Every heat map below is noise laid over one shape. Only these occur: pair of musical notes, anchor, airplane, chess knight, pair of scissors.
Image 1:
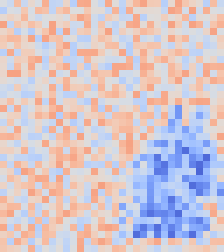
chess knight
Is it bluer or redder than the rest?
bluer
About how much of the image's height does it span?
half
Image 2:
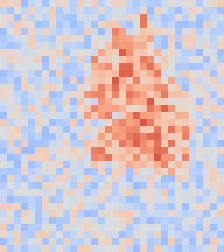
chess knight
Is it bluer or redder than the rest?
redder
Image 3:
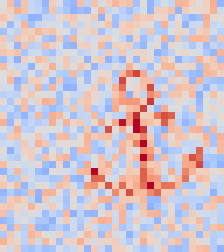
anchor
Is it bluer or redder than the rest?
redder
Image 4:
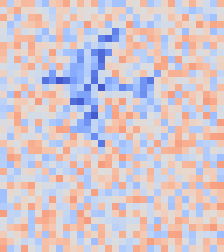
airplane
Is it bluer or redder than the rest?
bluer
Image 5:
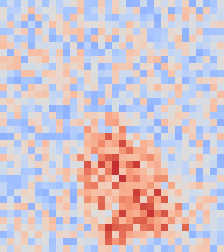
chess knight
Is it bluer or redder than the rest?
redder
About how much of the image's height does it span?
half
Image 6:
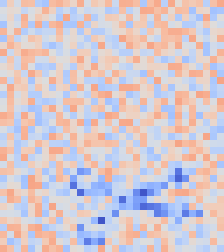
pair of scissors
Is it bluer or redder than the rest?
bluer
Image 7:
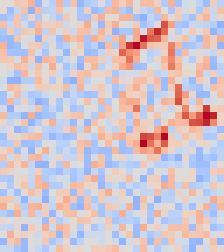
pair of musical notes
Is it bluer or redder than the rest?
redder
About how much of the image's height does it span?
half
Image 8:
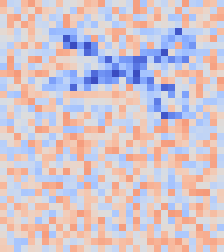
pair of scissors
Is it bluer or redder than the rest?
bluer
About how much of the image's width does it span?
two thirds
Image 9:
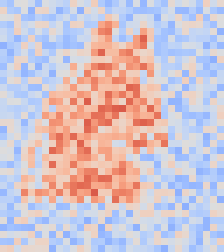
chess knight
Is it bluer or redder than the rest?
redder
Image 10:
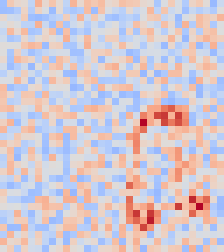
pair of musical notes
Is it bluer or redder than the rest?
redder
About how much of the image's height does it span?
half
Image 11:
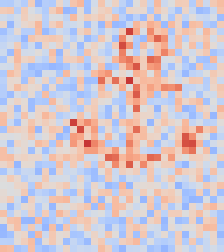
anchor
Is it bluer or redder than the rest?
redder
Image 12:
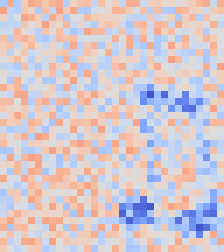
pair of musical notes
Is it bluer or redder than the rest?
bluer
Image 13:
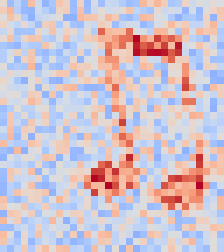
pair of musical notes
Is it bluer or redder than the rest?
redder
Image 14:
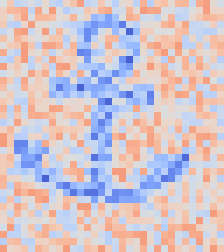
anchor
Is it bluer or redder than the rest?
bluer
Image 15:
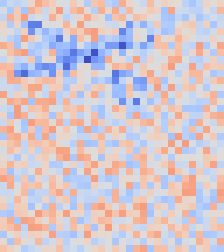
pair of scissors
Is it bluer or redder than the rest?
bluer
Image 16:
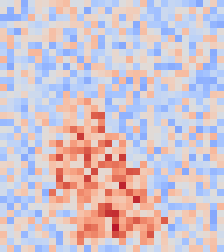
chess knight
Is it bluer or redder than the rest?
redder
